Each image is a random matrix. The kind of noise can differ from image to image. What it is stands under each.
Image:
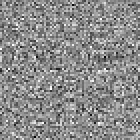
low rank plus noise
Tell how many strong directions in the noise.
five to eight
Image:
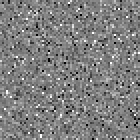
heavy tails
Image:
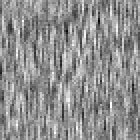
streaked along the columns
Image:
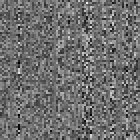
columns of uneven size
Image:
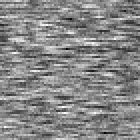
streaked along the rows
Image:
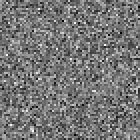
independent entries
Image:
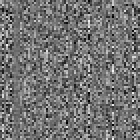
columns of uneven size
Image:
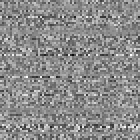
rows of uneven size
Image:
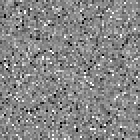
heavy tails
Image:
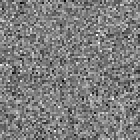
independent entries
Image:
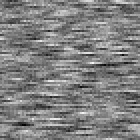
streaked along the rows
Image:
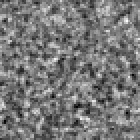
blotchy
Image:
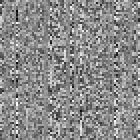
columns of uneven size
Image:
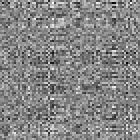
low rank plus noise
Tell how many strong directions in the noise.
two
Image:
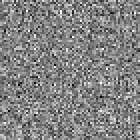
low rank plus noise
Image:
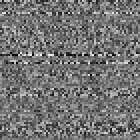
rows of uneven size
